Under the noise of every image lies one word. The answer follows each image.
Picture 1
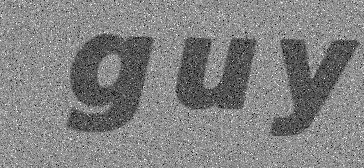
guy
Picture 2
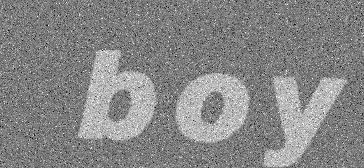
boy
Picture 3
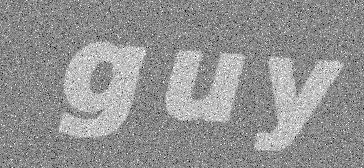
guy
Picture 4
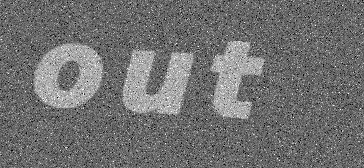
out
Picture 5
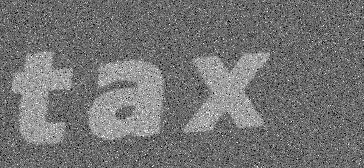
tax
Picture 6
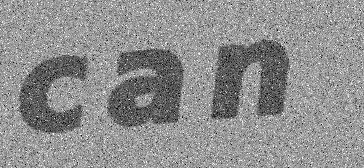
can
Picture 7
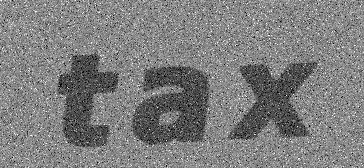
tax
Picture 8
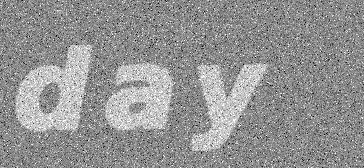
day
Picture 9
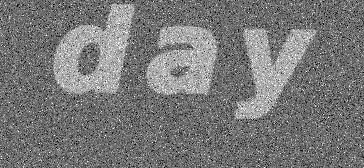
day
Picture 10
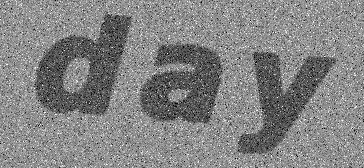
day
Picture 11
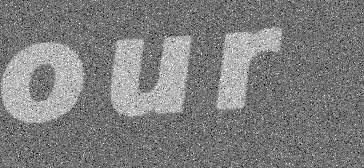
our
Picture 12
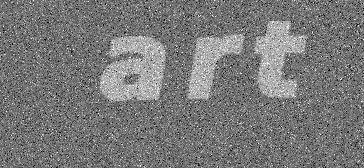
art
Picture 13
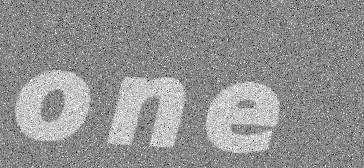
one
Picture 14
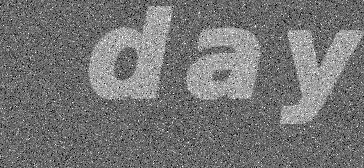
day
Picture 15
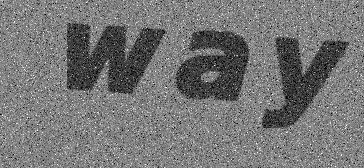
way
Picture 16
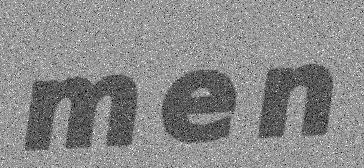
men
